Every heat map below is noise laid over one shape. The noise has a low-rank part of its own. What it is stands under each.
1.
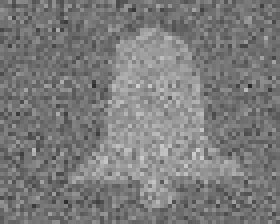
bell
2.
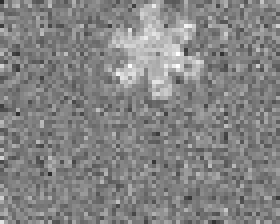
asterisk
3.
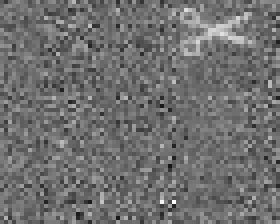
pair of scissors
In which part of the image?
top right
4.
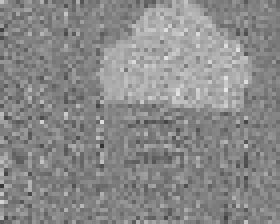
cloud
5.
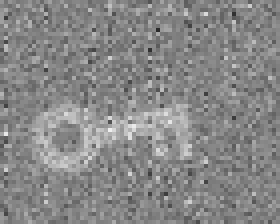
key
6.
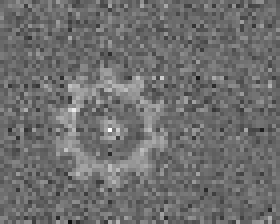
gear
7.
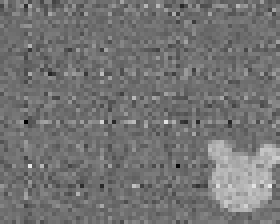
bear's head
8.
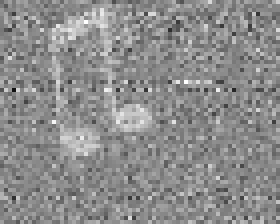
pair of musical notes
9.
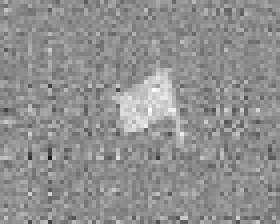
flag
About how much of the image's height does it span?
a third
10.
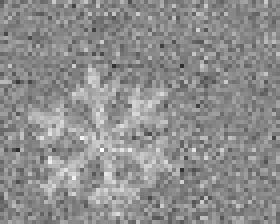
snowflake
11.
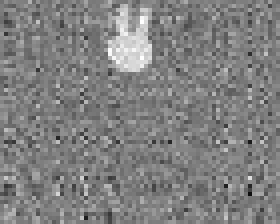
rabbit's head
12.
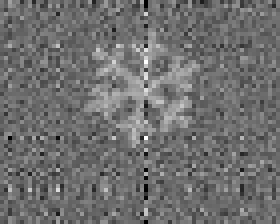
snowflake
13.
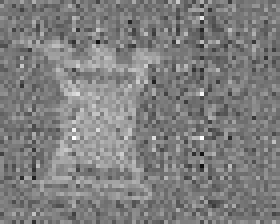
chess rook
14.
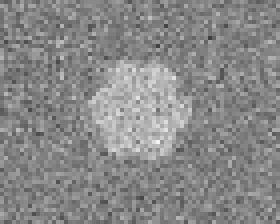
flower
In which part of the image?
centre
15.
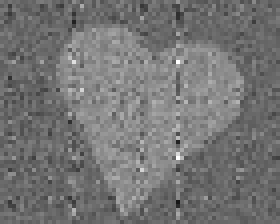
heart
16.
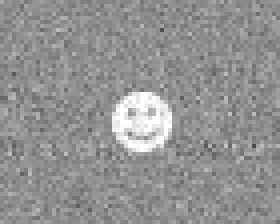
smiling face
